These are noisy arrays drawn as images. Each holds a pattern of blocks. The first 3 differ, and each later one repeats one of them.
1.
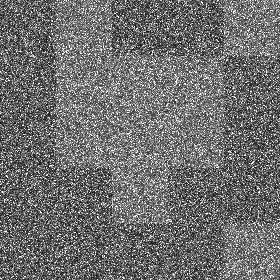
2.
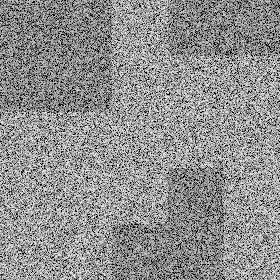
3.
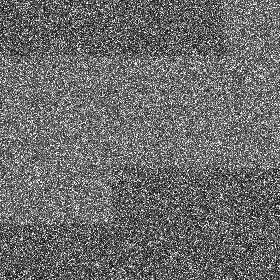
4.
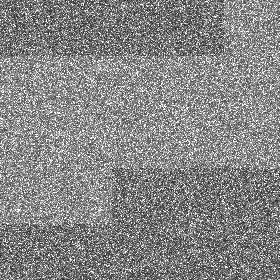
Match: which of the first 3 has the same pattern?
3
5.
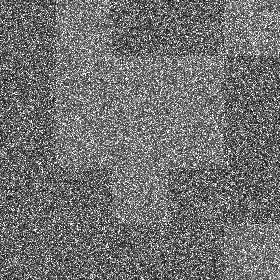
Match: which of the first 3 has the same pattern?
1
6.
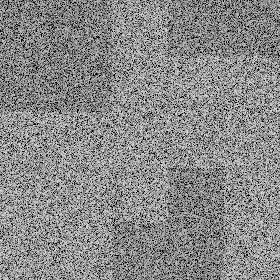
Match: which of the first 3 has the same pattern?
2
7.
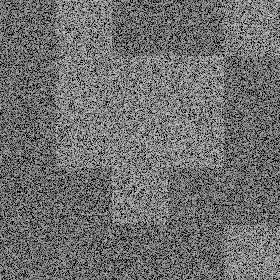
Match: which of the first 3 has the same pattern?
1
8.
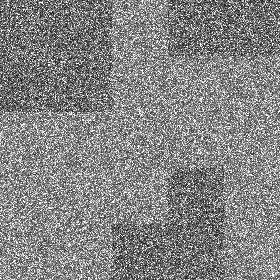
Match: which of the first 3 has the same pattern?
2
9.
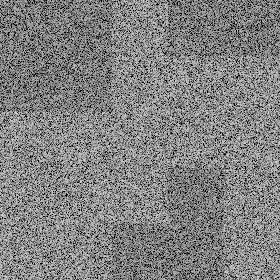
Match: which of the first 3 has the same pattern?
2
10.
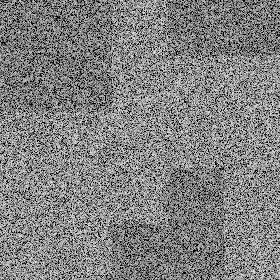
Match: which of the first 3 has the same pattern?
2
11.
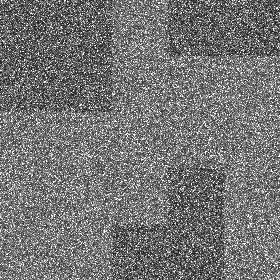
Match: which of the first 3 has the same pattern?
2
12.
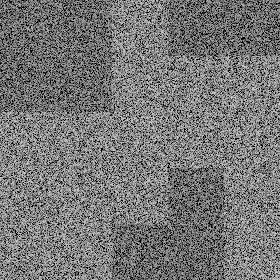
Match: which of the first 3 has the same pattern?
2
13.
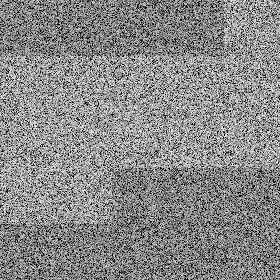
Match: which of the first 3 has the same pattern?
3
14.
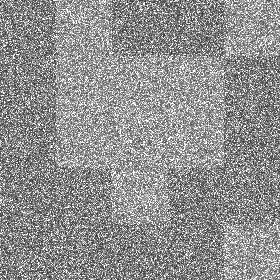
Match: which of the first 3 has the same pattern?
1
